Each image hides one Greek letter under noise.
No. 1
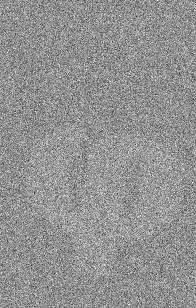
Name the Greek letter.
phi
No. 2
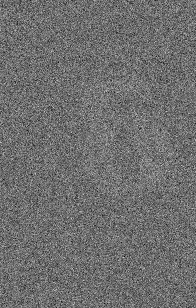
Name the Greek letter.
delta
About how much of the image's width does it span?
half
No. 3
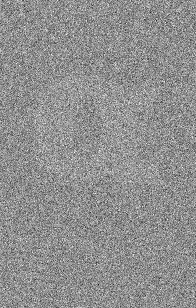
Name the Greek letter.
alpha
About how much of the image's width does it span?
two thirds
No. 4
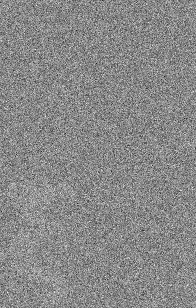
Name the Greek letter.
xi
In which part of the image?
bottom left
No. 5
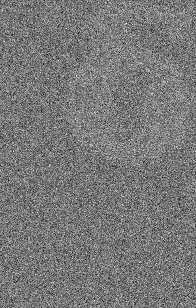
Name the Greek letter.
delta
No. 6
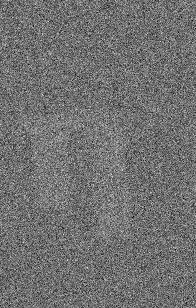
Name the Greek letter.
eta
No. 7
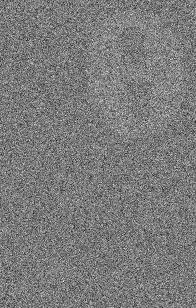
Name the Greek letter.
theta
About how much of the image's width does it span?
half
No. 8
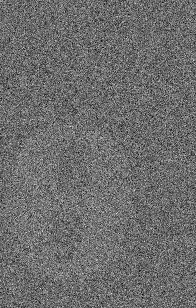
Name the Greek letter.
theta
